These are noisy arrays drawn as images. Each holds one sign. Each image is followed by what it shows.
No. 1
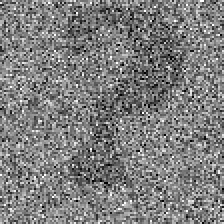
question mark
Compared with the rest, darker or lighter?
darker
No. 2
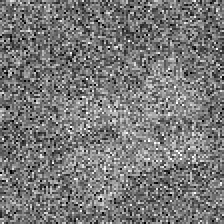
not-equal sign
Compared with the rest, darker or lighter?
lighter
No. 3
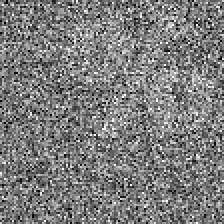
percent sign
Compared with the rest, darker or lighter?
lighter
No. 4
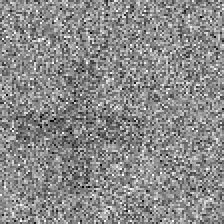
plus sign
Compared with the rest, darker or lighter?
darker
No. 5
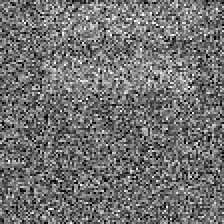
equals sign
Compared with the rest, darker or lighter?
lighter
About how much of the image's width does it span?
two thirds
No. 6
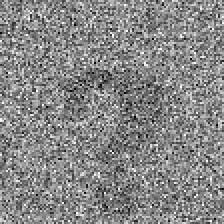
question mark
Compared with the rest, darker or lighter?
darker
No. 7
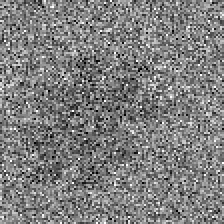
hash sign
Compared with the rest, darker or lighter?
darker
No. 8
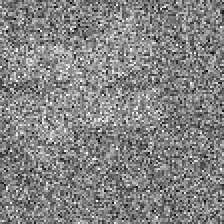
not-equal sign
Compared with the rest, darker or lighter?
lighter
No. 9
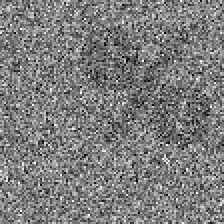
percent sign
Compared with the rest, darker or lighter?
darker
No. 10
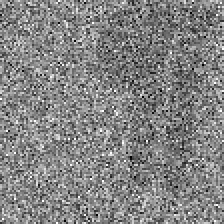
pilcrow
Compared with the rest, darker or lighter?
darker
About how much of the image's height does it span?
nearly all
